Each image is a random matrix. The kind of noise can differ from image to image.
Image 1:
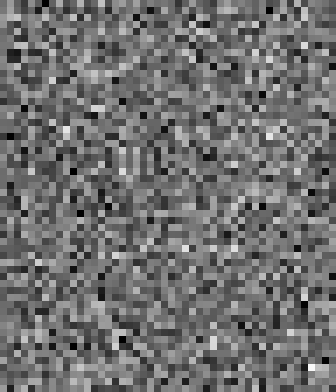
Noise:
low rank plus noise
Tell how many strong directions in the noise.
five to eight
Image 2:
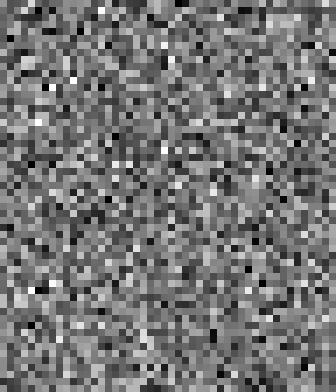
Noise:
independent entries
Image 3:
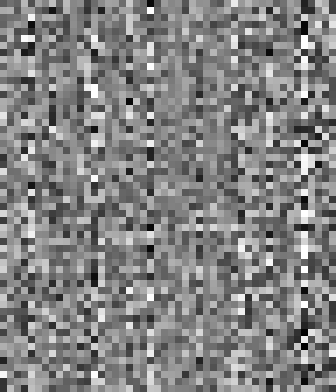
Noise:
columns of uneven size
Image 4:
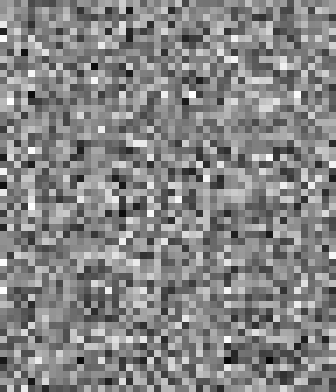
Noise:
low rank plus noise
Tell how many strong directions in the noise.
five to eight
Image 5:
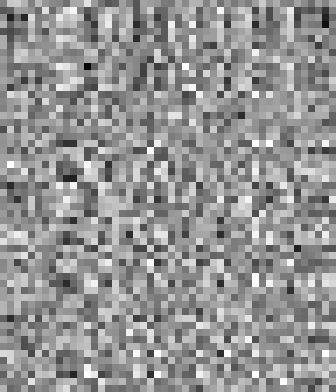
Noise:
low rank plus noise
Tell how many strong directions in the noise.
one
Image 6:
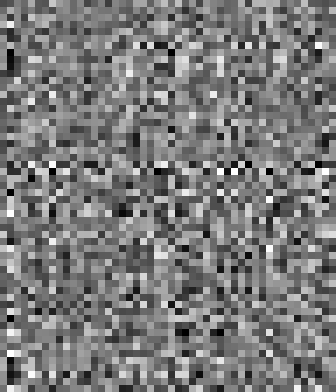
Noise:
low rank plus noise
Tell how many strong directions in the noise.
two
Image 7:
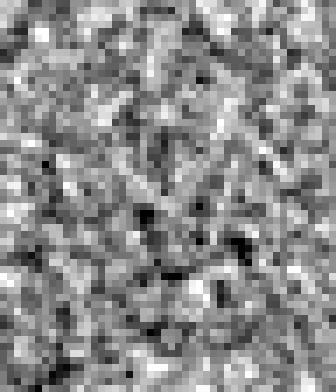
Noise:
blotchy
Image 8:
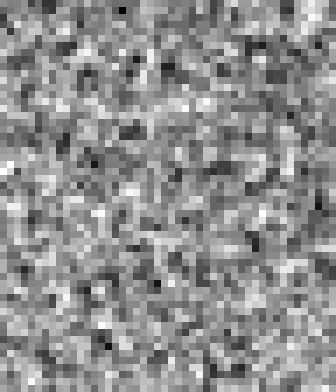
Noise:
blotchy
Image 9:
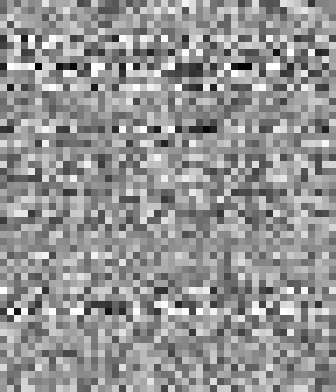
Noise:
rows of uneven size
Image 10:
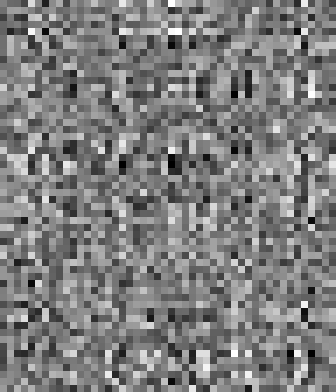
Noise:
low rank plus noise
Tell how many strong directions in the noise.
two
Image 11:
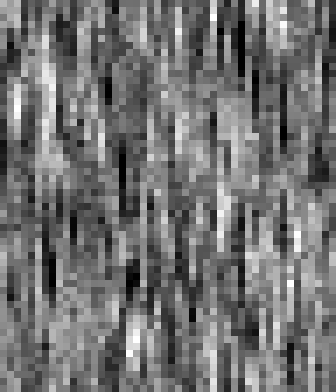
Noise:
streaked along the columns
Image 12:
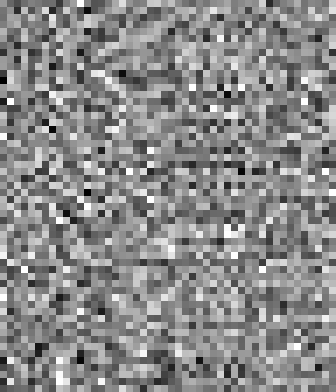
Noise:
low rank plus noise
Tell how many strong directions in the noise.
three or four
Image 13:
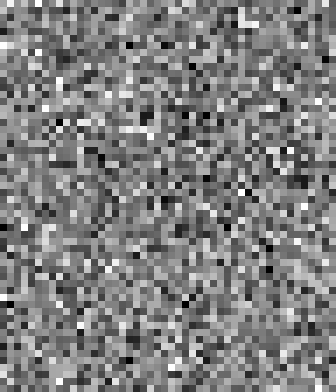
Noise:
independent entries
